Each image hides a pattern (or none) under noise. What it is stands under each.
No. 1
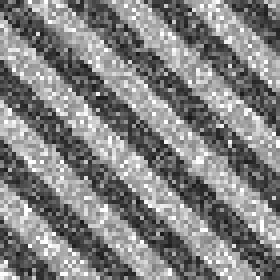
diagonal stripes
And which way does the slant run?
top left to bottom right
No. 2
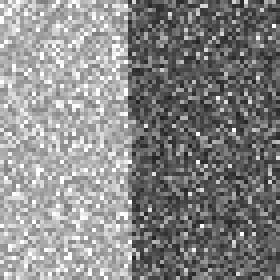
a sharp edge
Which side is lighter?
left
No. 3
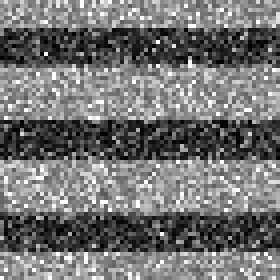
horizontal stripes
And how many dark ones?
3
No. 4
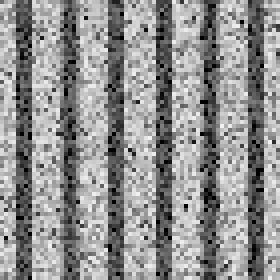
vertical stripes
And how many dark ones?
6
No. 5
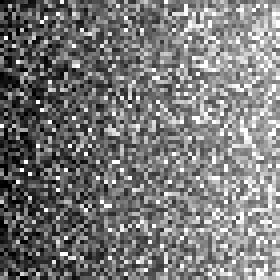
a smooth slope
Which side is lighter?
right
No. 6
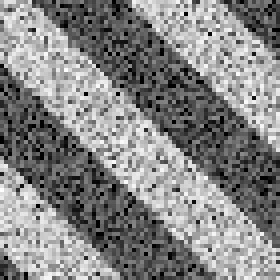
diagonal stripes
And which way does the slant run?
top left to bottom right
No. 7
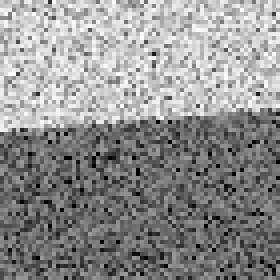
a sharp edge
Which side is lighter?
top
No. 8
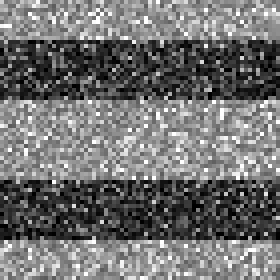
horizontal stripes
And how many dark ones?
2
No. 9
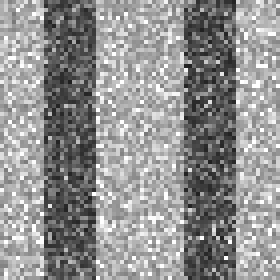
vertical stripes
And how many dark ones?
2
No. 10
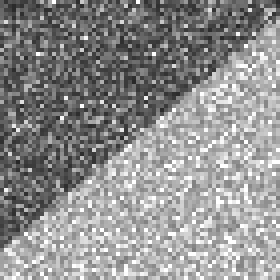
a sharp edge
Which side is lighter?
bottom right
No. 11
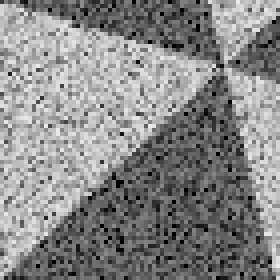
spokes from one point
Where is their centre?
top right
